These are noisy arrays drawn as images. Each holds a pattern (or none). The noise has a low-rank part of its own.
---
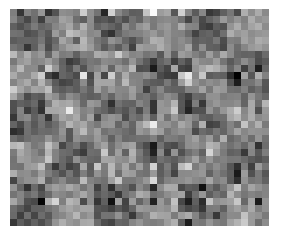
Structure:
a checkerboard
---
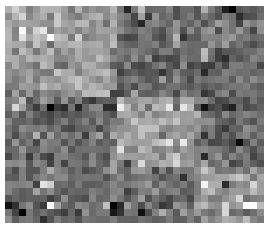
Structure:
blocks along the diagonal
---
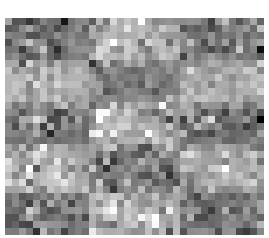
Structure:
a checkerboard
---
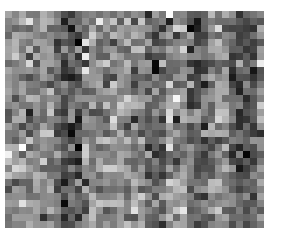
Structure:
bands of columns
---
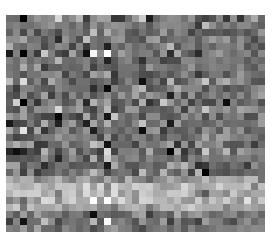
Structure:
one band of rows
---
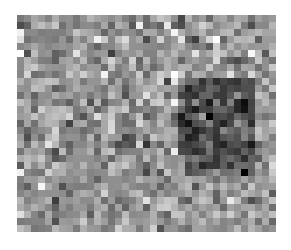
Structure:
one block
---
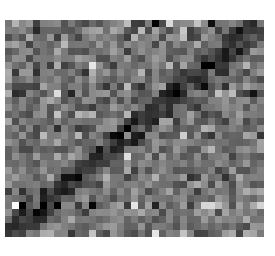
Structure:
a diagonal band
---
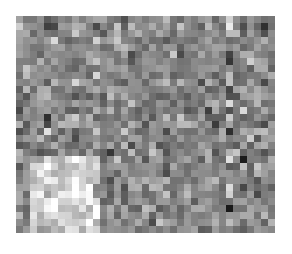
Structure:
one block
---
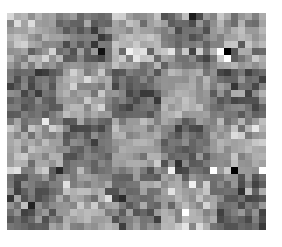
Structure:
a checkerboard
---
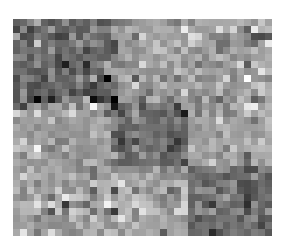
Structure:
blocks along the diagonal
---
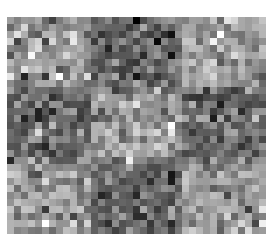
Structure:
a checkerboard
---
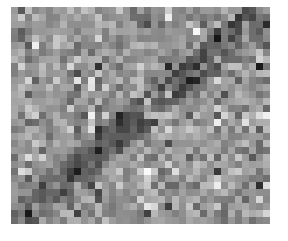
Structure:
a diagonal band
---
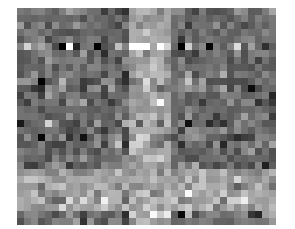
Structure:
bands of rows crossing bands of columns
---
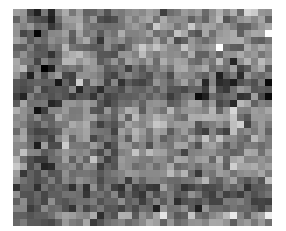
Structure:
bands of rows crossing bands of columns
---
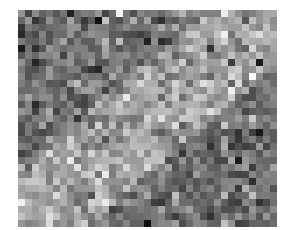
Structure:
a diagonal band
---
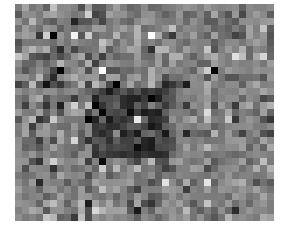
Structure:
one block
